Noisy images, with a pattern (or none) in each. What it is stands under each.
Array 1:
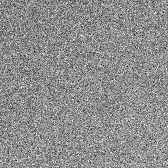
a smooth slope
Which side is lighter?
bottom right
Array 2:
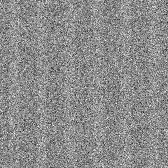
vertical stripes
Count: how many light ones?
6
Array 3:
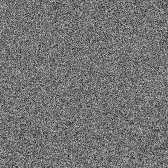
only noise
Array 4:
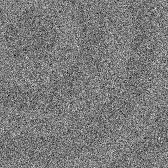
rings round one point
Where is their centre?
top left
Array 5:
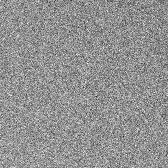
a smooth slope
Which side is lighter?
bottom left
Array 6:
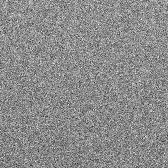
a smooth slope
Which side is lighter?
top
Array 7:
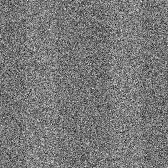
vertical stripes
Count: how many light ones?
2
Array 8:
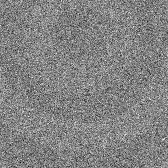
rings round one point
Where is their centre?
top middle
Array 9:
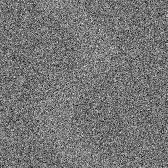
a wavy band
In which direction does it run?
top to bottom
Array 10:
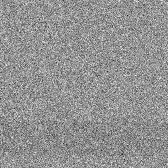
one horizontal stripe
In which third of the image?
bottom
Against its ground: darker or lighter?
darker
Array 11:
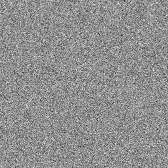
only noise
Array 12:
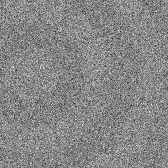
rings round one point
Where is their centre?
middle left
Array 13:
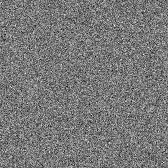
only noise
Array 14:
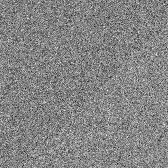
a sharp edge
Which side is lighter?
bottom right
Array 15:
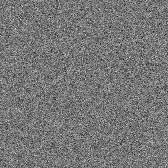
only noise
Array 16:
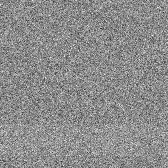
one horizontal stripe
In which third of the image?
bottom
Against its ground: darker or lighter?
lighter
